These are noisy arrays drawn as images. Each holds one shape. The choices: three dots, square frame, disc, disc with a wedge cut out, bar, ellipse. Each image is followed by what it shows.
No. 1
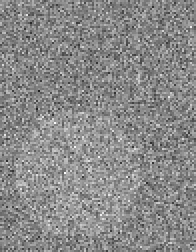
light disc
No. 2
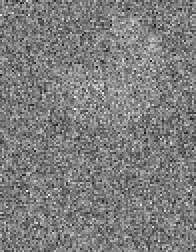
light disc with a wedge cut out
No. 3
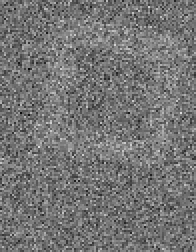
light square frame
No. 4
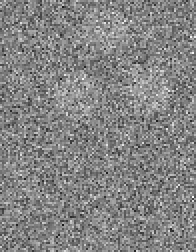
light three dots
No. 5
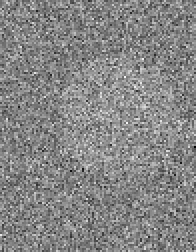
light disc
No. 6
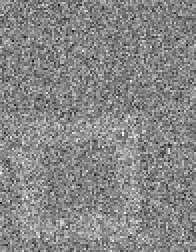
light square frame
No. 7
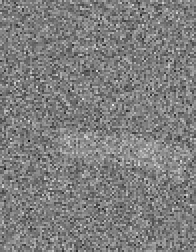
light bar
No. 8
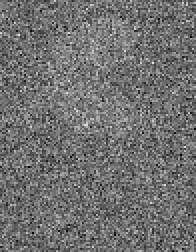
light disc with a wedge cut out
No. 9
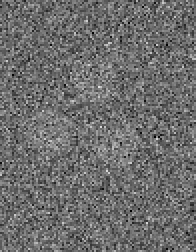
light three dots
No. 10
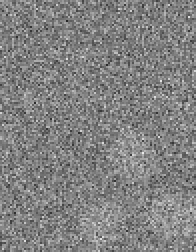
light three dots
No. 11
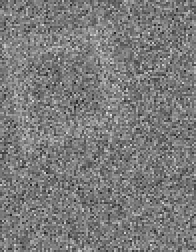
light square frame
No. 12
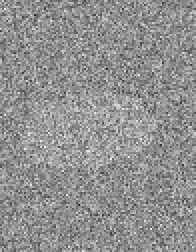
light ellipse
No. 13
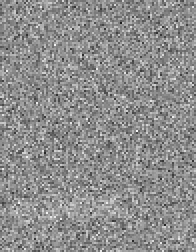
light bar
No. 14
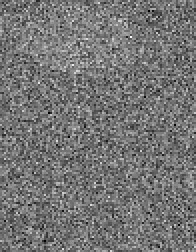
light ellipse
